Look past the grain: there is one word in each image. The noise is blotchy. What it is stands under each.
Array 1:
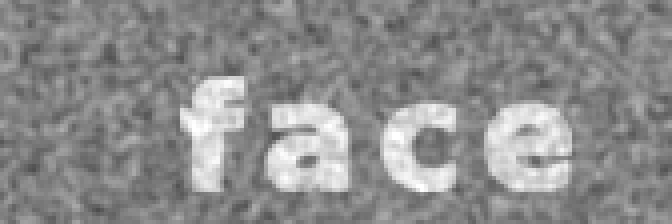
face
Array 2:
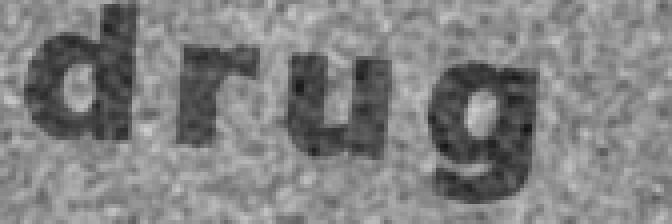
drug
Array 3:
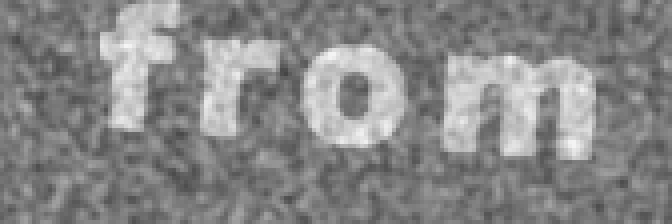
from
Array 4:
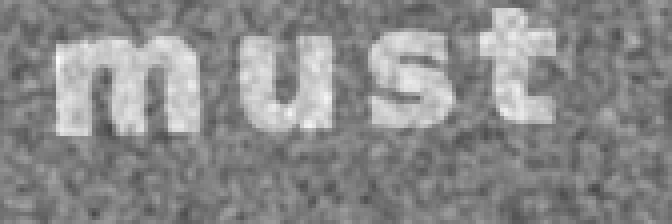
must
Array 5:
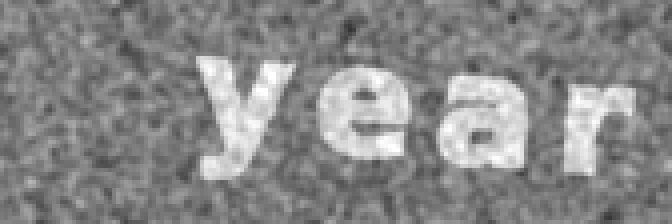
year
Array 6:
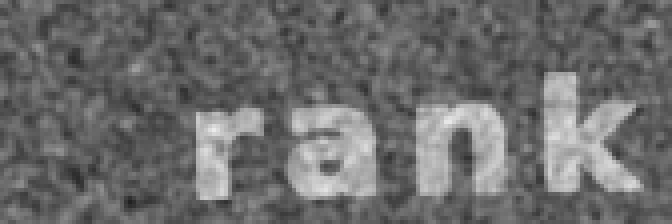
rank
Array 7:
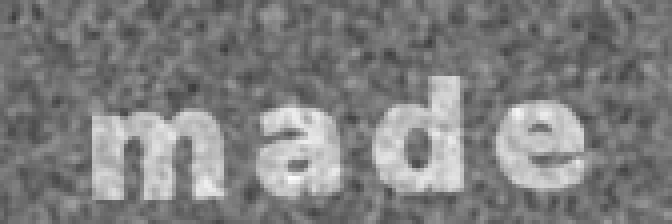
made
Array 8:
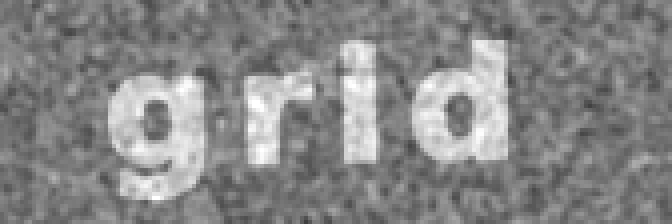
grid
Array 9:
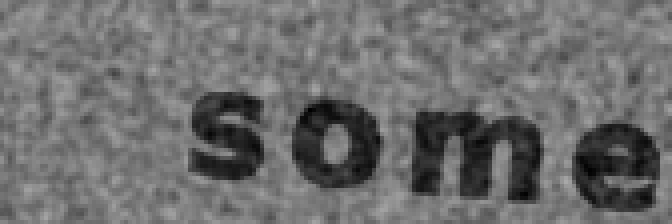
some
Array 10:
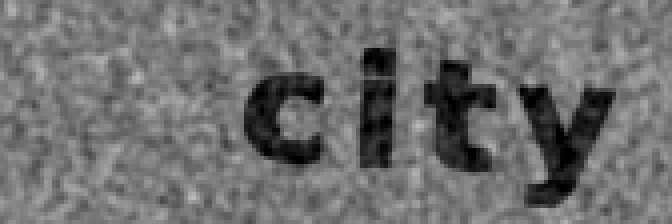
city
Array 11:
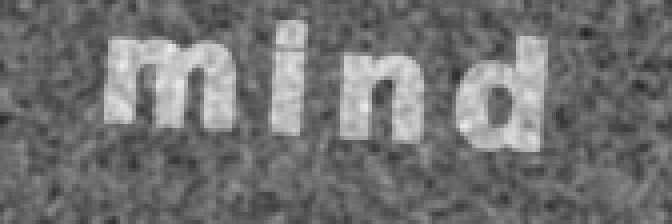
mind
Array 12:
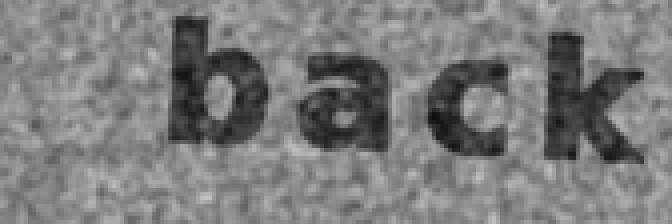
back
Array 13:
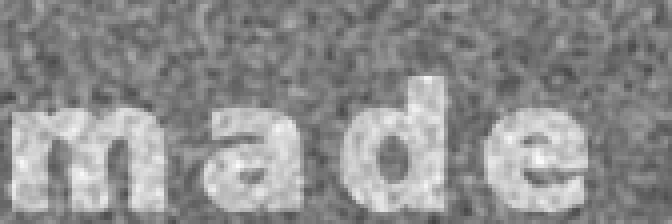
made
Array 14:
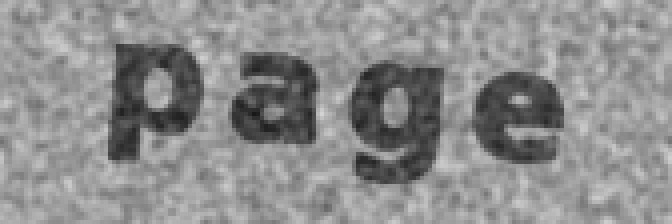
page
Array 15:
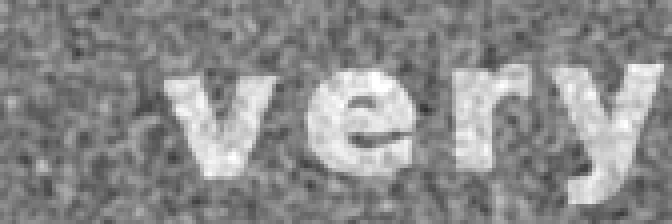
very
